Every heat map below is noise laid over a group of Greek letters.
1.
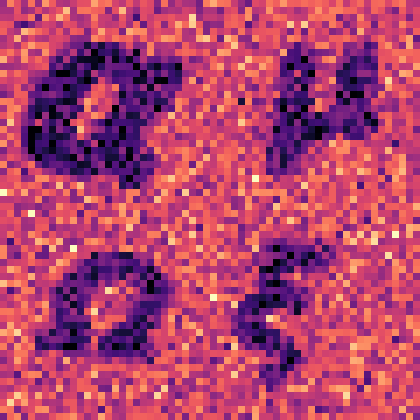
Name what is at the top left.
alpha
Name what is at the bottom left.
omega
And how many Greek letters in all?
4
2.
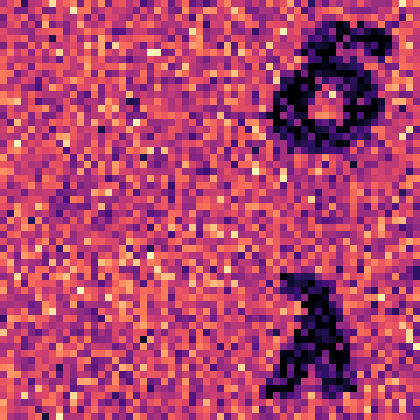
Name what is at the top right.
delta
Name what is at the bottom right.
lambda
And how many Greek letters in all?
2
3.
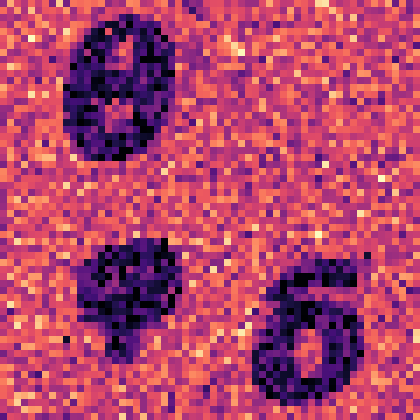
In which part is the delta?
bottom right
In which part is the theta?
top left
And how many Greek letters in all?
3
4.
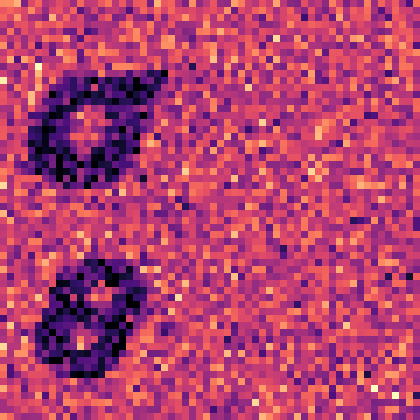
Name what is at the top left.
sigma
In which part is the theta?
bottom left
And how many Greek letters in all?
2
